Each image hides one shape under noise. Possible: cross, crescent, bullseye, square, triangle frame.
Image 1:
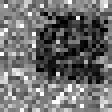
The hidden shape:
square
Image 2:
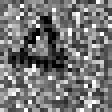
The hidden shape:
triangle frame
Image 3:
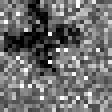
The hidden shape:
cross
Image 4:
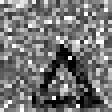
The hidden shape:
triangle frame
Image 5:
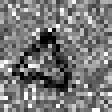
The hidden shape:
triangle frame
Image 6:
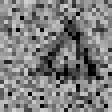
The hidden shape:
triangle frame
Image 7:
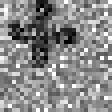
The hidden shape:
cross
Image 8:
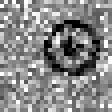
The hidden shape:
bullseye
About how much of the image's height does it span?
half
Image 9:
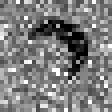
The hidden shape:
crescent
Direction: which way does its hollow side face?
down and left
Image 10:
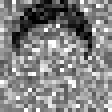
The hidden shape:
crescent
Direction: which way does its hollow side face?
down
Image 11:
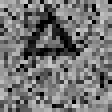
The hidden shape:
triangle frame
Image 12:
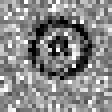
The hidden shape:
bullseye
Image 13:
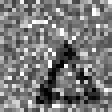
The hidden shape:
triangle frame
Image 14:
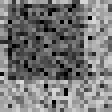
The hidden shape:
square
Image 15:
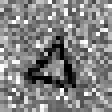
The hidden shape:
triangle frame
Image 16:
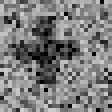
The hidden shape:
cross
